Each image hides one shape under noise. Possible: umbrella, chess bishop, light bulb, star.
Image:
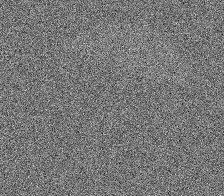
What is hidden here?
light umbrella
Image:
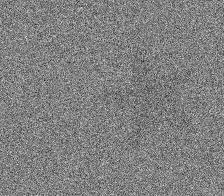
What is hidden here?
dark star
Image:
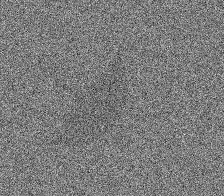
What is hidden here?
dark umbrella
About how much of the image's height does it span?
half
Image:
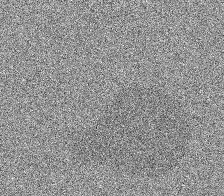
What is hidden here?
dark light bulb
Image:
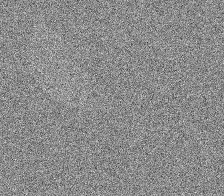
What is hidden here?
light umbrella
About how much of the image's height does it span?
half
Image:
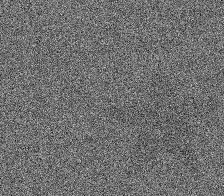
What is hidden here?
dark star
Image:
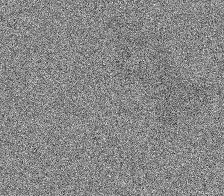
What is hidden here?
dark chess bishop
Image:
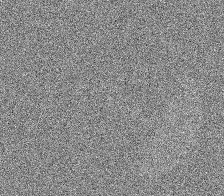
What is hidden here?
light umbrella
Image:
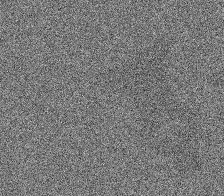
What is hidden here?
dark chess bishop
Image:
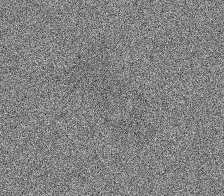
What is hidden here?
dark chess bishop
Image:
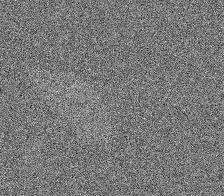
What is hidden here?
light umbrella
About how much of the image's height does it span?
half
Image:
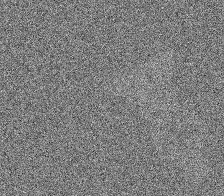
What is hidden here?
light chess bishop
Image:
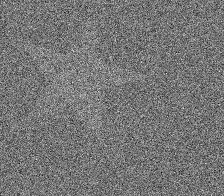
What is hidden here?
light star
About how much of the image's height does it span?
two thirds
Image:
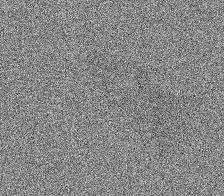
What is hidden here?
dark chess bishop
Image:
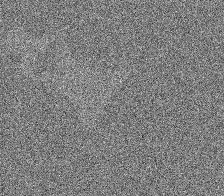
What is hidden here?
light chess bishop
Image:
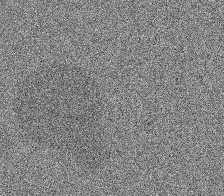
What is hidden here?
dark light bulb
